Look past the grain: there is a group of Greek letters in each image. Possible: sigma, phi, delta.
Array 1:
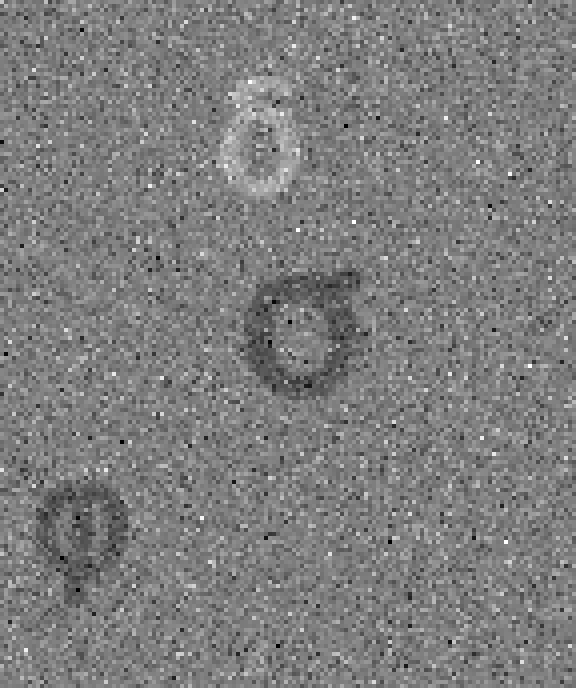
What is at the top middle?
delta
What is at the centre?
sigma
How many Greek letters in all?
3
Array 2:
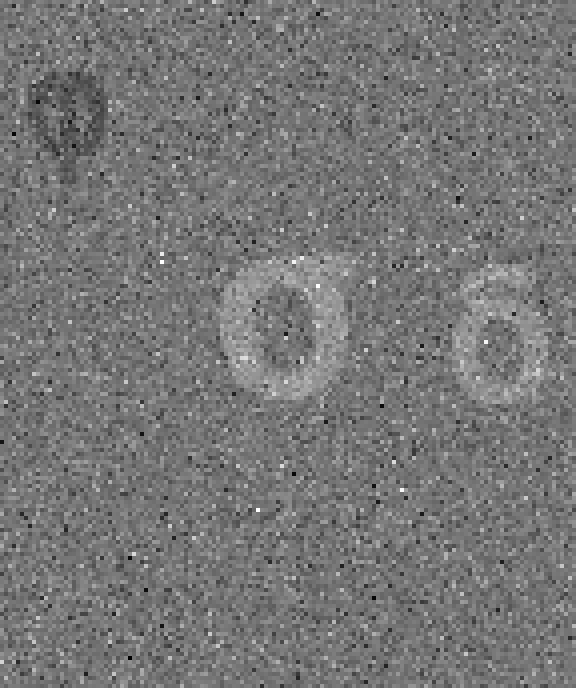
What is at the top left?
phi
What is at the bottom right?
nothing
